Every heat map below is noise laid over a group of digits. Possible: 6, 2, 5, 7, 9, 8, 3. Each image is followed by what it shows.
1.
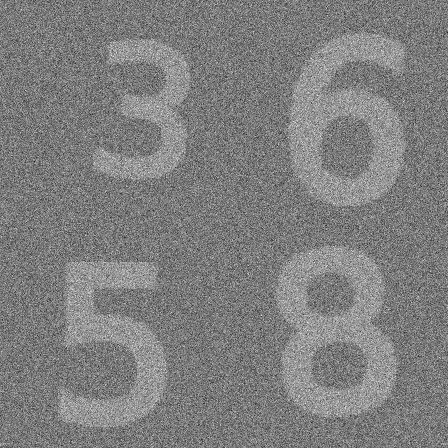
top left: 3; top right: 6; bottom left: 5; bottom right: 8
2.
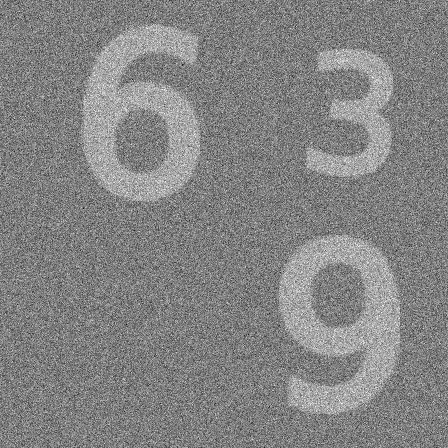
top left: 6; top right: 3; bottom right: 9
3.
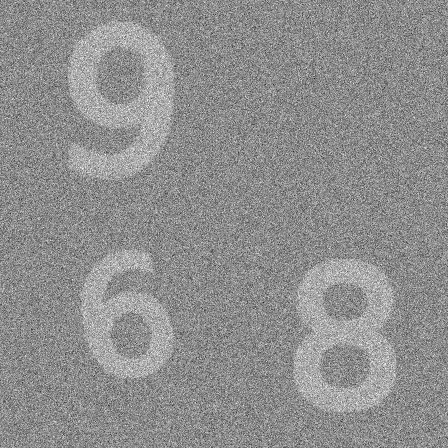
top left: 9; bottom left: 6; bottom right: 8
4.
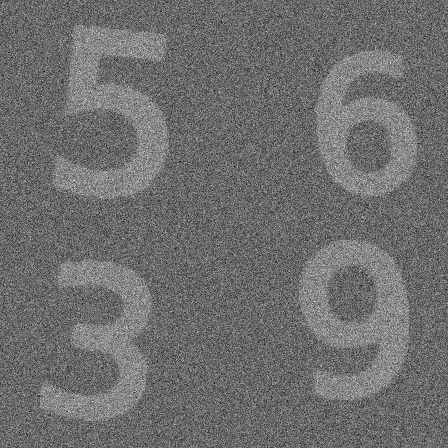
top left: 5; top right: 6; bottom left: 3; bottom right: 9
